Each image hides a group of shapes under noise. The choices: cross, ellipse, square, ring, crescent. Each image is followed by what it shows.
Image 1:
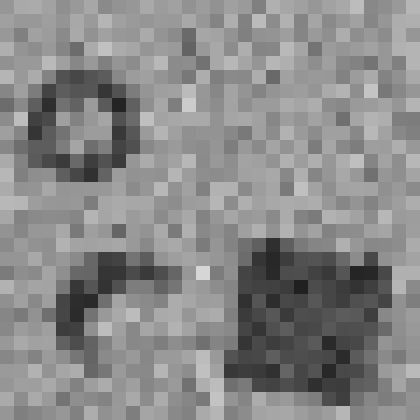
top left: dark ring; bottom left: dark crescent; bottom right: dark square
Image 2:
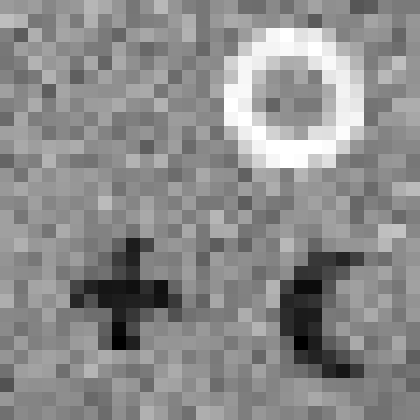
top right: light ring; bottom left: dark cross; bottom right: dark crescent
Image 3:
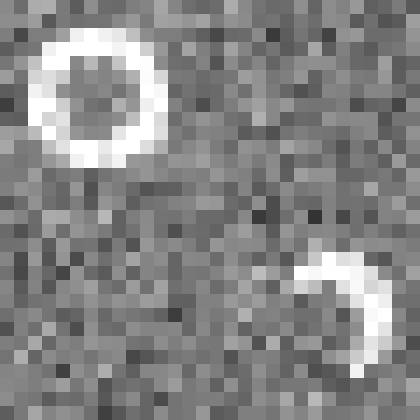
top left: light ring; bottom right: light crescent
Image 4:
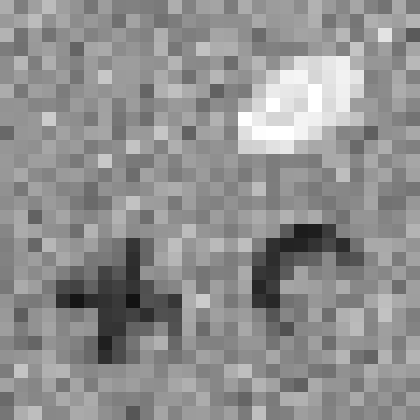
top right: light ellipse; bottom left: dark cross; bottom right: dark crescent
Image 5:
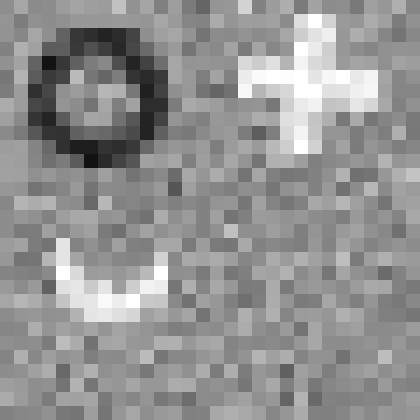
top left: dark ring; top right: light cross; bottom left: light crescent
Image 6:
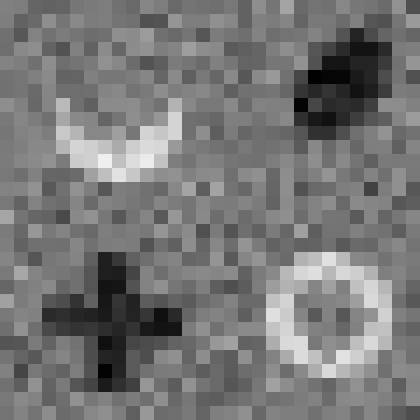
top left: light crescent; top right: dark ellipse; bottom left: dark cross; bottom right: light ring
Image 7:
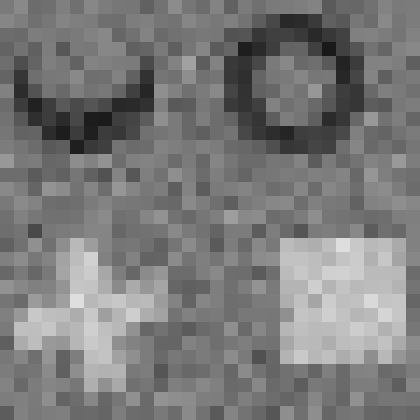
top left: dark crescent; top right: dark ring; bottom left: light cross; bottom right: light square
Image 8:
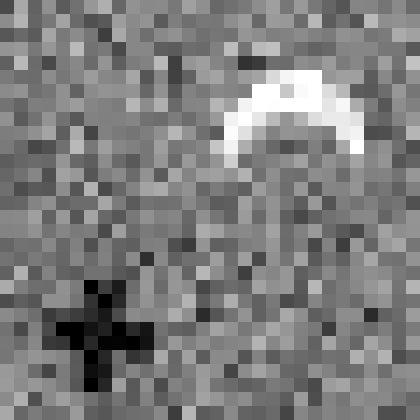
top right: light crescent; bottom left: dark cross
